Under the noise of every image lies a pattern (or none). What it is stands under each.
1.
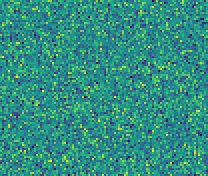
only noise
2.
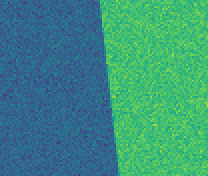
a sharp edge
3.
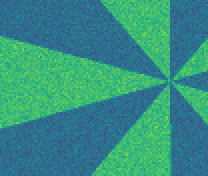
spokes from one point
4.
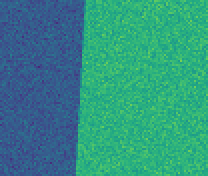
a sharp edge
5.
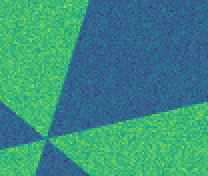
spokes from one point
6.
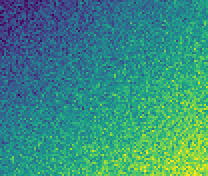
a smooth slope
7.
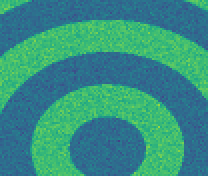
rings round one point
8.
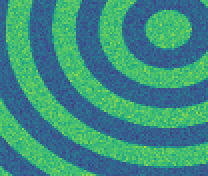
rings round one point
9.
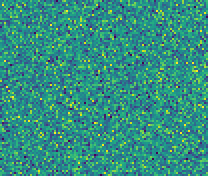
only noise
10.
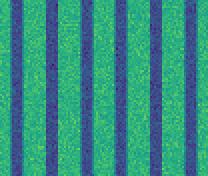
vertical stripes
